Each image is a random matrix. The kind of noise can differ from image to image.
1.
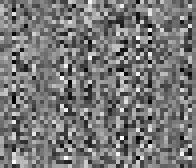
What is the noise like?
columns of uneven size
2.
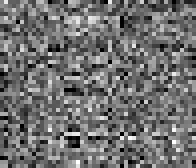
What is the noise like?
low rank plus noise
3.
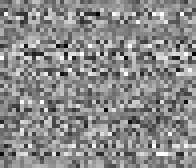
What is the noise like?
rows of uneven size
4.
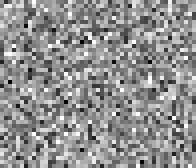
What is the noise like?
independent entries
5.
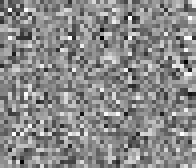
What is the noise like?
low rank plus noise
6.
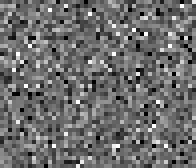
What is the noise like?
heavy tails
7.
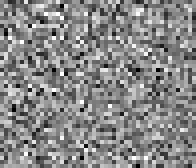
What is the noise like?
low rank plus noise
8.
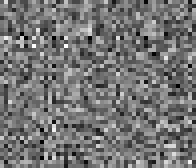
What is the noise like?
low rank plus noise
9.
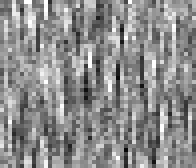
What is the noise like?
streaked along the columns
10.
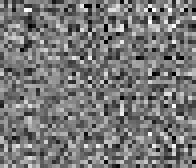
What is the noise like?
low rank plus noise
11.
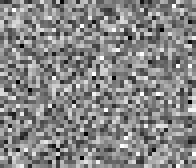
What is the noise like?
independent entries
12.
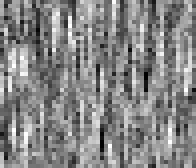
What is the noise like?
streaked along the columns
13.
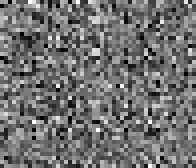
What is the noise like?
low rank plus noise
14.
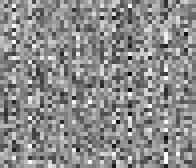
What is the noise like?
columns of uneven size
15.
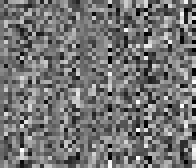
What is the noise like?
columns of uneven size
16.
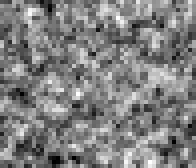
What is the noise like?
blotchy
